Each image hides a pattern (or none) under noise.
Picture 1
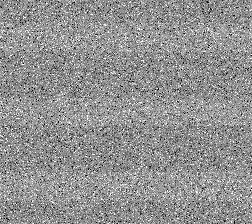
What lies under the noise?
horizontal stripes
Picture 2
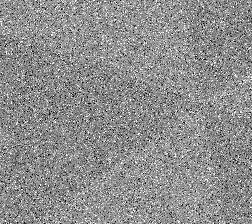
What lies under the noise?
spokes from one point
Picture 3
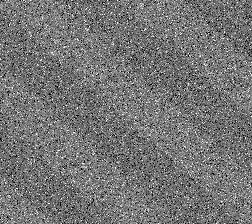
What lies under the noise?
diagonal stripes
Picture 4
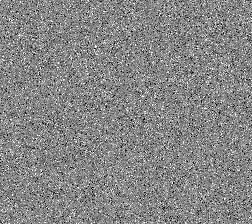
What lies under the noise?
only noise
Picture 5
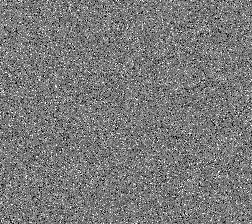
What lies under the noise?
only noise
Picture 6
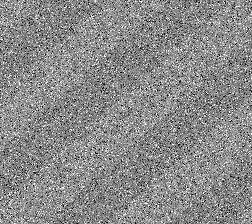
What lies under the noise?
diagonal stripes
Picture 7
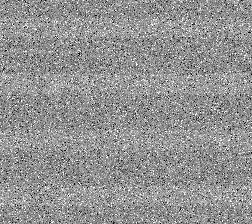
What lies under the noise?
horizontal stripes
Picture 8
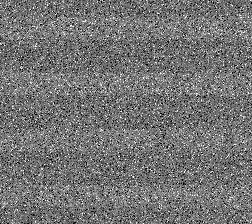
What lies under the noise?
horizontal stripes
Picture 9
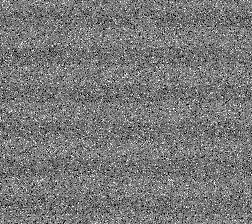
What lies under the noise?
horizontal stripes
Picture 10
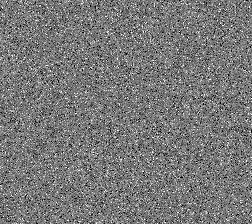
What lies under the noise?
only noise
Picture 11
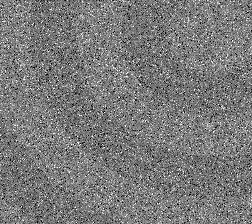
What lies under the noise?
rings round one point
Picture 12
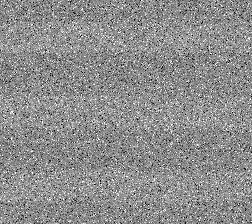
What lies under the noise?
horizontal stripes
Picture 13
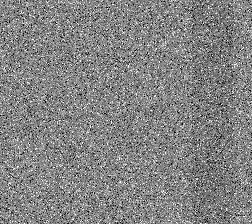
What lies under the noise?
one vertical stripe
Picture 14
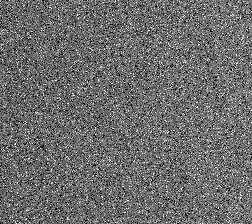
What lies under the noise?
a smooth slope
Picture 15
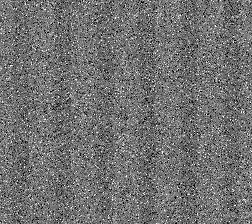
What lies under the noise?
vertical stripes
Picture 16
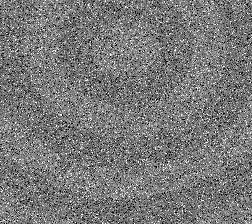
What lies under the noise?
rings round one point
